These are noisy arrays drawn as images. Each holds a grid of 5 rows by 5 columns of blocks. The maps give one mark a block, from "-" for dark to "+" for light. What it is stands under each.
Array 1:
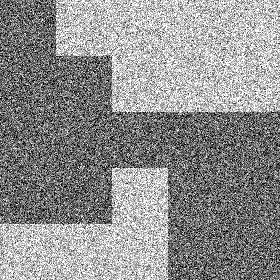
-++++
--+++
-----
--+--
+++--
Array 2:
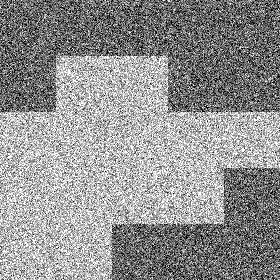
-----
-++--
+++++
++++-
++---
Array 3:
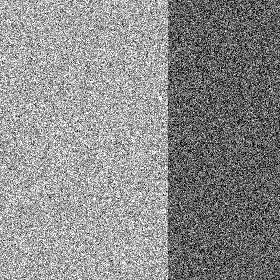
+++--
+++--
+++--
+++--
+++--
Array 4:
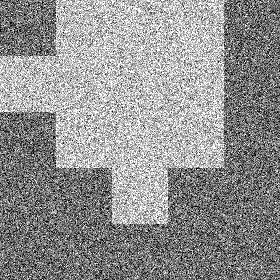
-+++-
++++-
-+++-
--+--
-----
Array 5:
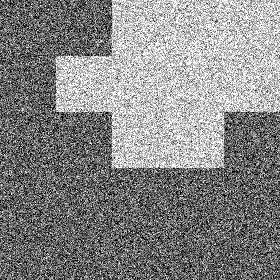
--+++
-++++
--++-
-----
-----
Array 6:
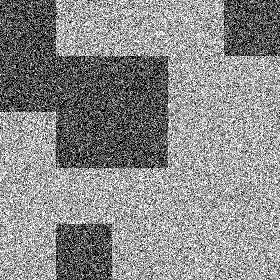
-+++-
---++
+--++
+++++
+-+++
